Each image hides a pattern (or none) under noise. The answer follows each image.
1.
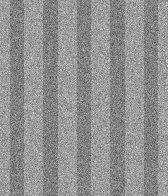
vertical stripes
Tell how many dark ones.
5
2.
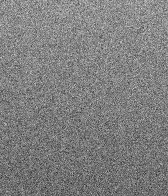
a smooth slope
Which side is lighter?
top
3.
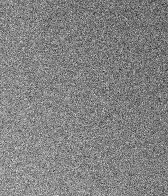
a smooth slope
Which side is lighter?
bottom left
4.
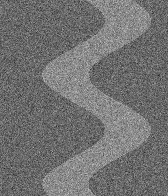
a wavy band
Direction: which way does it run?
top to bottom
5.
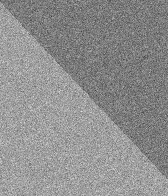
a sharp edge
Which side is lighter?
bottom left
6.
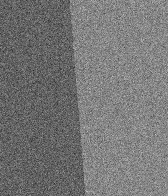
a sharp edge
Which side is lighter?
right
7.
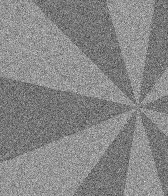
spokes from one point
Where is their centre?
middle right
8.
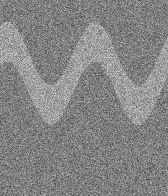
a wavy band
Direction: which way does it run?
left to right
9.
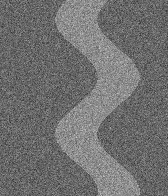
a wavy band
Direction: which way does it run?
top to bottom
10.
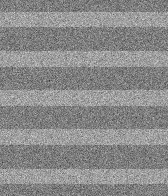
horizontal stripes
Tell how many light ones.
5
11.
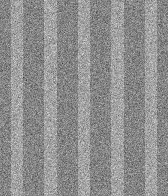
vertical stripes
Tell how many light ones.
5
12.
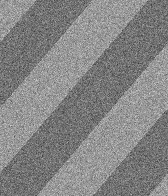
diagonal stripes
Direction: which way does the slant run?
bottom left to top right
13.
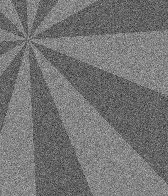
spokes from one point
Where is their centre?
top left
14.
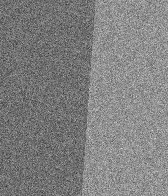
a sharp edge
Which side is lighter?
right
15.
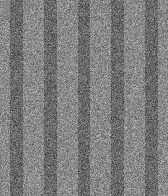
vertical stripes
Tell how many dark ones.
5
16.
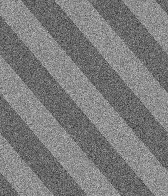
diagonal stripes
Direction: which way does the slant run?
top left to bottom right
